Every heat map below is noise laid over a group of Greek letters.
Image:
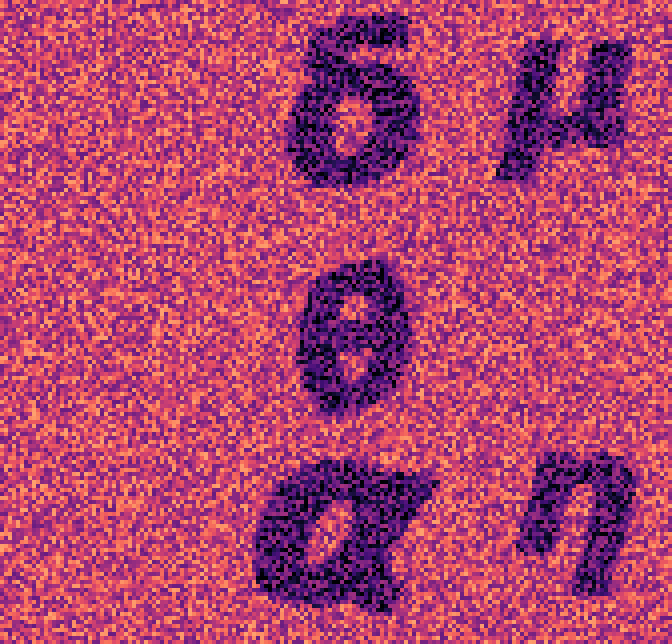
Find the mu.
top right
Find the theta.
centre
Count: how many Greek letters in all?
5
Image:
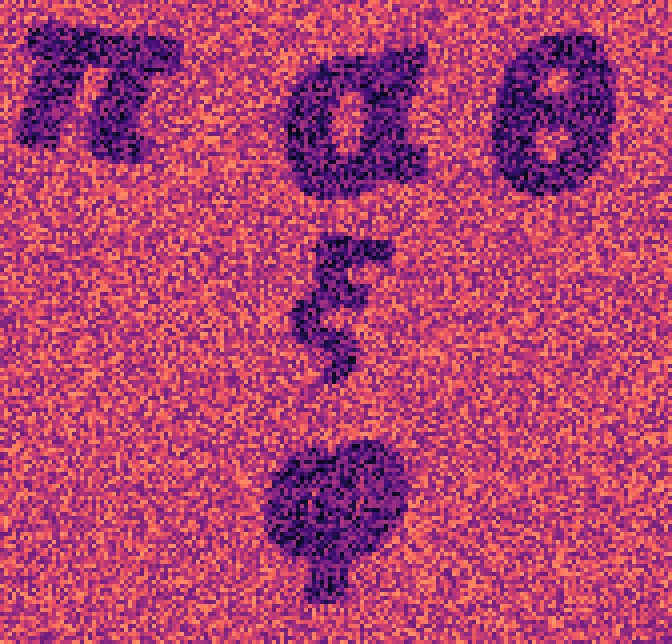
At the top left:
pi
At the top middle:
alpha
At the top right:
theta
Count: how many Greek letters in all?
5
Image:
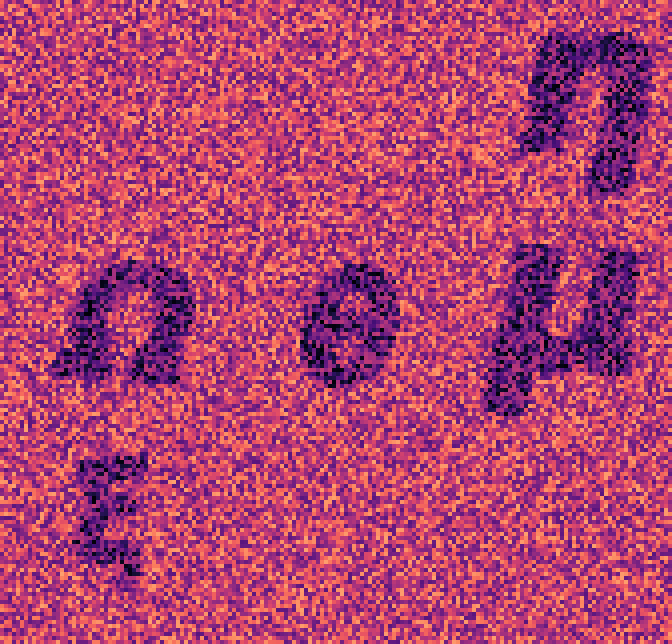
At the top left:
nothing
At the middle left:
omega
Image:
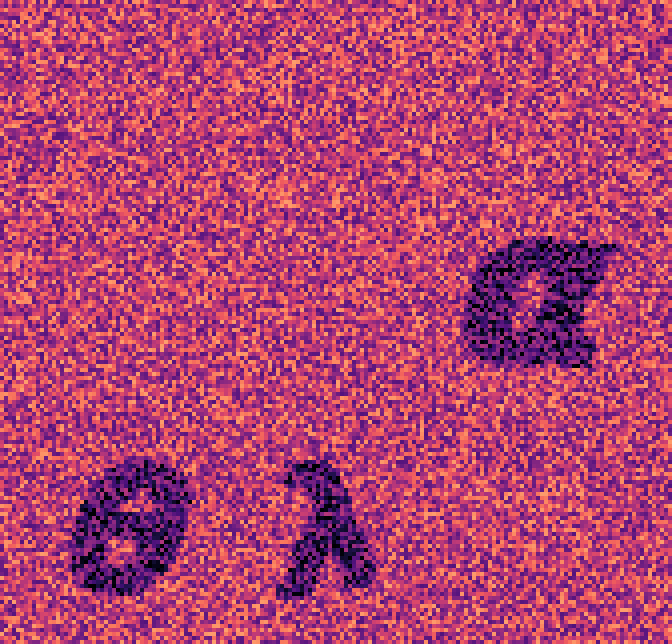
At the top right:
nothing
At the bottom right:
nothing
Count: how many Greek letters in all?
3
